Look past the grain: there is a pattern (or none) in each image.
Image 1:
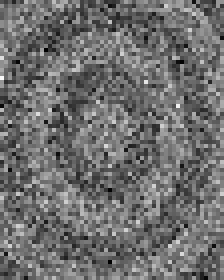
rings round one point
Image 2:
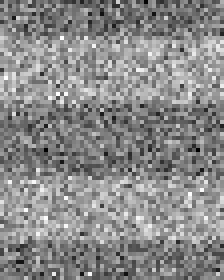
horizontal stripes
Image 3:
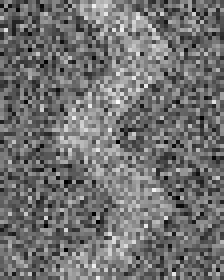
a wavy band
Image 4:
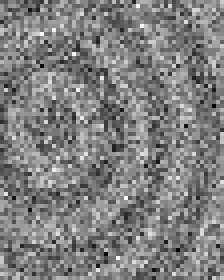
rings round one point
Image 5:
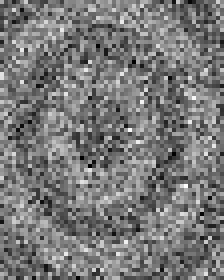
rings round one point
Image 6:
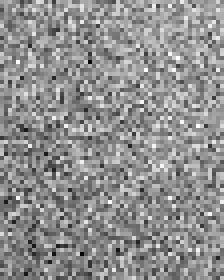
a smooth slope
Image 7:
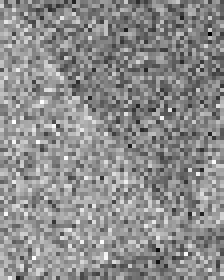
spokes from one point
